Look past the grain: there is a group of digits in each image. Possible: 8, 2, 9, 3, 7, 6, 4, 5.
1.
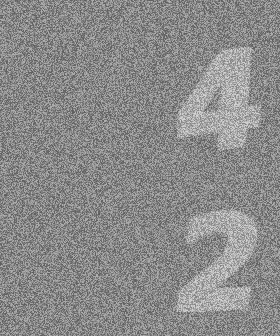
top right: light 4; bottom right: light 2
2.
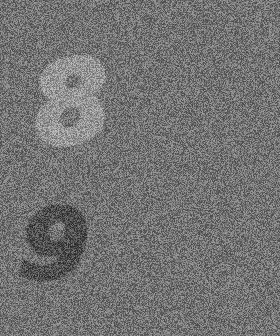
top left: light 8; bottom left: dark 9
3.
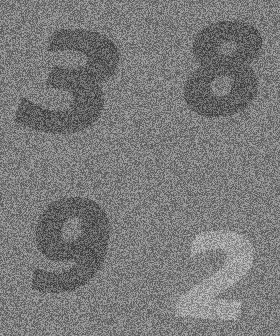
top left: dark 3; top right: dark 8; bottom left: dark 9; bottom right: light 2
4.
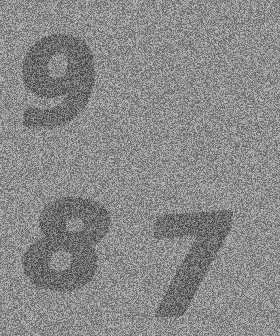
top left: dark 9; bottom left: dark 8; bottom right: dark 7
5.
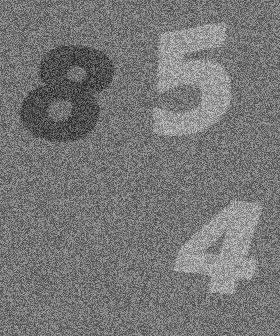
top left: dark 8; top right: light 5; bottom right: light 4
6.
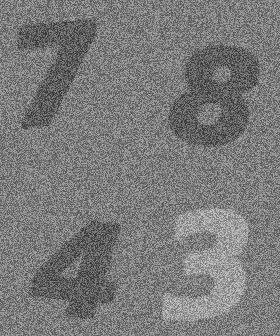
top left: dark 7; top right: dark 8; bottom left: dark 4; bottom right: light 3
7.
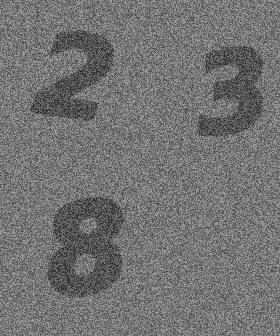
top left: dark 2; top right: dark 3; bottom left: dark 8
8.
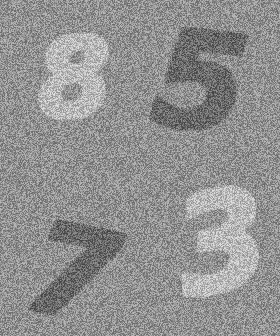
top left: light 8; top right: dark 5; bottom left: dark 7; bottom right: light 3
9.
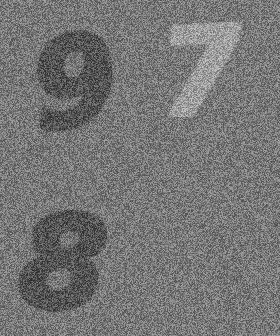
top left: dark 9; top right: light 7; bottom left: dark 8
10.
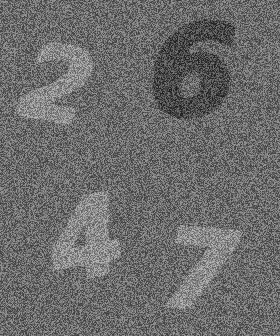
top left: light 2; top right: dark 6; bottom left: light 4; bottom right: light 7
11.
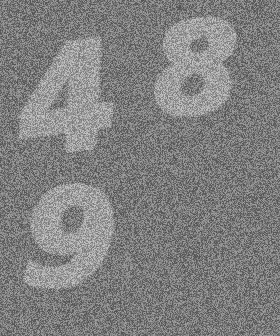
top left: light 4; top right: light 8; bottom left: light 9
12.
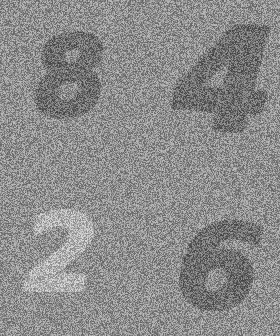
top left: dark 8; top right: dark 4; bottom left: light 2; bottom right: dark 6
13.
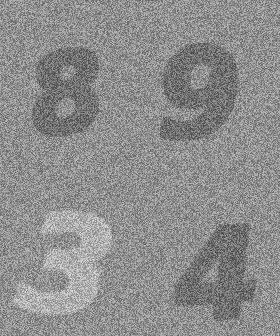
top left: dark 8; top right: dark 9; bottom left: light 3; bottom right: dark 4
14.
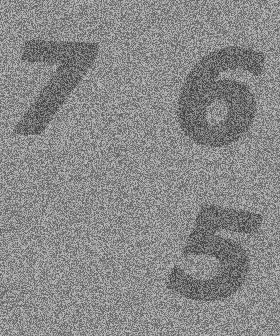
top left: dark 7; top right: dark 6; bottom right: dark 5
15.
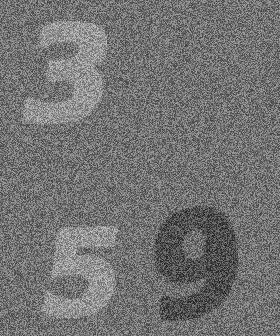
top left: light 3; bottom left: light 5; bottom right: dark 9
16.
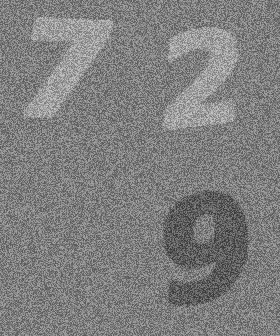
top left: light 7; top right: light 2; bottom right: dark 9
